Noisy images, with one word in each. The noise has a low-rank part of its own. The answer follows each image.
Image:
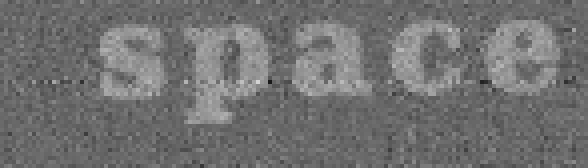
space
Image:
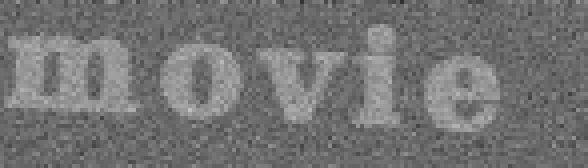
movie
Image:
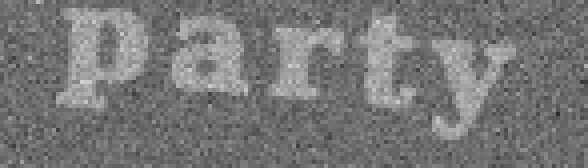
party
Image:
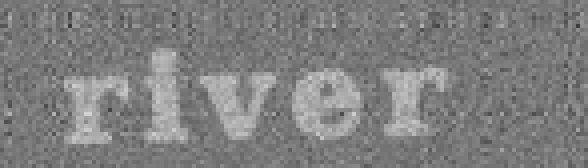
river
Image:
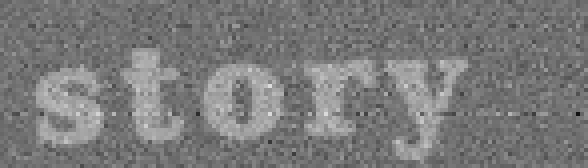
story
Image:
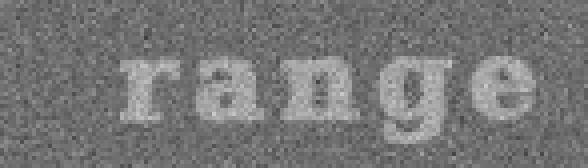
range
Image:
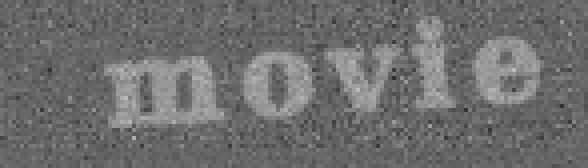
movie
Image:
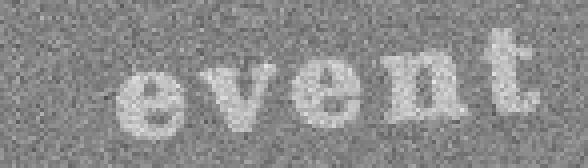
event
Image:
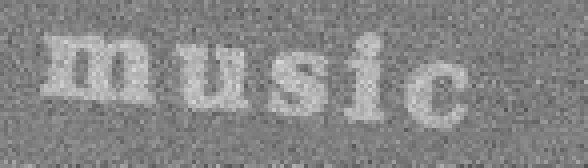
music
